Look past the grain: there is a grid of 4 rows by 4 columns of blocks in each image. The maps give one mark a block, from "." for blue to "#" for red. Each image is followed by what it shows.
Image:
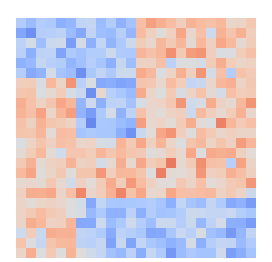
. . # #
# . # #
# # # #
# . . .
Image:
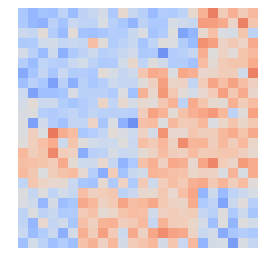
. . . #
. . # #
# . # #
. # # .
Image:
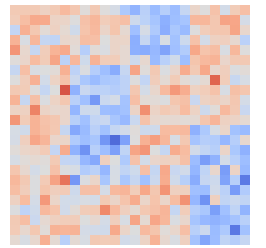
# # . #
# . # #
# . # .
# # # .
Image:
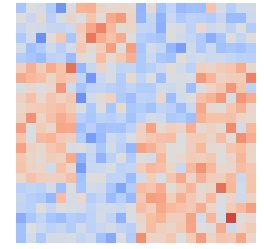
. # . .
# . . #
# . # #
. . # #
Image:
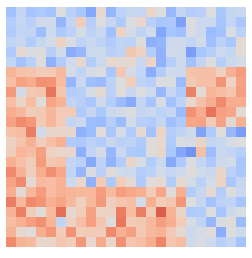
. . . .
# . . #
# . . .
# # # .
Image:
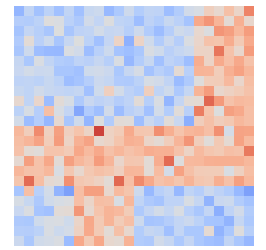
. . . #
. . . #
# # # #
. # . .
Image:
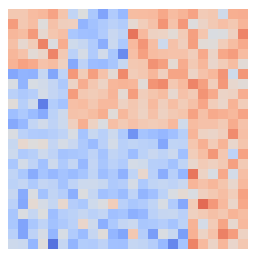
# . # #
. # # #
. . . #
. . . #
